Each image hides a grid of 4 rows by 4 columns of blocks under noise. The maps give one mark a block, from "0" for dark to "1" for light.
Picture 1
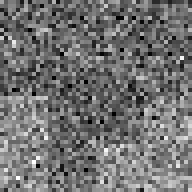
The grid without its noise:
0 0 0 0
0 0 0 0
1 0 0 1
1 0 1 1
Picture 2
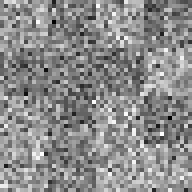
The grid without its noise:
1 0 1 0
0 0 0 1
1 0 1 0
1 0 1 1
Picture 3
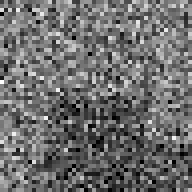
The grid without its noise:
1 1 1 1
1 1 1 1
1 0 0 1
1 0 0 0
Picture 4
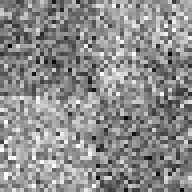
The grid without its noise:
0 0 1 1
0 0 1 0
1 1 0 0
1 1 0 0
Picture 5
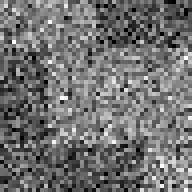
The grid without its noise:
1 1 0 0
0 1 1 1
0 1 1 1
0 0 0 1
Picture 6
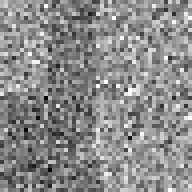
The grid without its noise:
1 0 1 1
1 0 1 1
0 0 1 1
0 0 1 1
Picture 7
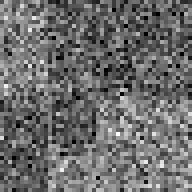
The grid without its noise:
1 0 0 0
1 0 0 0
0 0 1 1
0 1 1 1
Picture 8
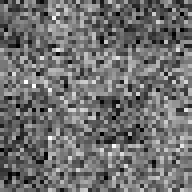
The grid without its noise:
0 1 0 0
1 1 1 1
0 1 0 1
0 1 1 1
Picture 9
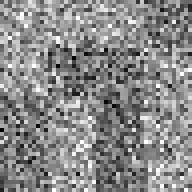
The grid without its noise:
1 1 1 0
1 0 0 1
0 1 0 1
0 1 0 1
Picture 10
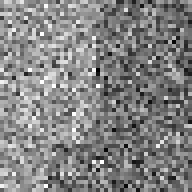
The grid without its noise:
1 1 0 0
1 1 0 0
1 1 0 0
1 0 0 0
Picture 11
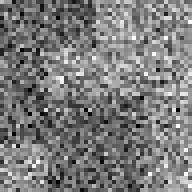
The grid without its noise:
0 0 1 1
0 1 1 1
0 0 0 1
1 0 0 1
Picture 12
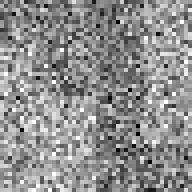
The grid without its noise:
0 0 0 1
1 0 0 1
1 1 0 1
1 1 0 0
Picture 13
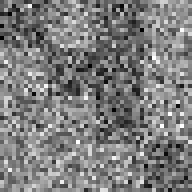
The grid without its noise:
0 1 0 1
1 0 0 1
1 1 0 1
1 1 1 0
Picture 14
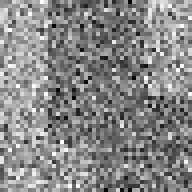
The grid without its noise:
1 0 0 1
1 0 0 1
1 0 0 0
1 1 0 0
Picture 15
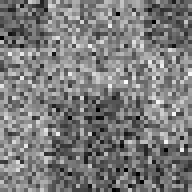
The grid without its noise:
0 1 1 0
1 1 1 1
1 0 0 1
1 0 0 0
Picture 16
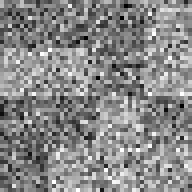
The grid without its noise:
0 0 0 1
1 1 0 1
0 0 1 0
0 1 1 1
